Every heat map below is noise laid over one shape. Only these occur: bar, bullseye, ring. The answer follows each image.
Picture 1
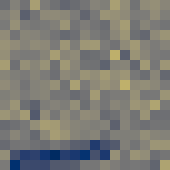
bar
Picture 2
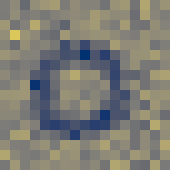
ring
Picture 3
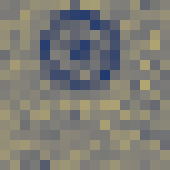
bullseye
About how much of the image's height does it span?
half
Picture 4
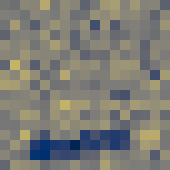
bar
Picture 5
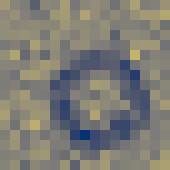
ring
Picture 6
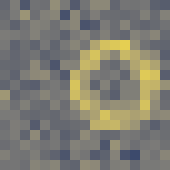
ring
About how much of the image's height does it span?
half
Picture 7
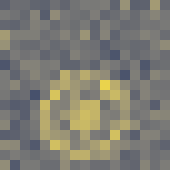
bullseye
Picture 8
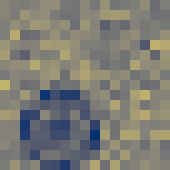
bullseye
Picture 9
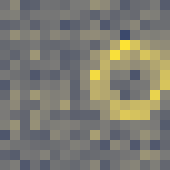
ring
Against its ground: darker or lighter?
lighter
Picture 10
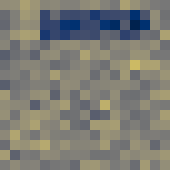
bar
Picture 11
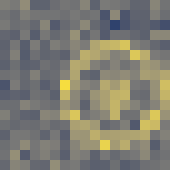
bullseye
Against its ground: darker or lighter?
lighter
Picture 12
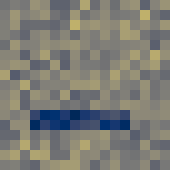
bar
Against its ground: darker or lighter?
darker
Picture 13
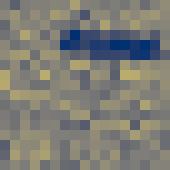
bar
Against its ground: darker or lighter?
darker
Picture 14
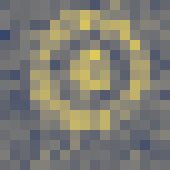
bullseye
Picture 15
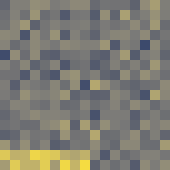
bar
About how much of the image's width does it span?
half
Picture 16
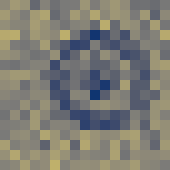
bullseye
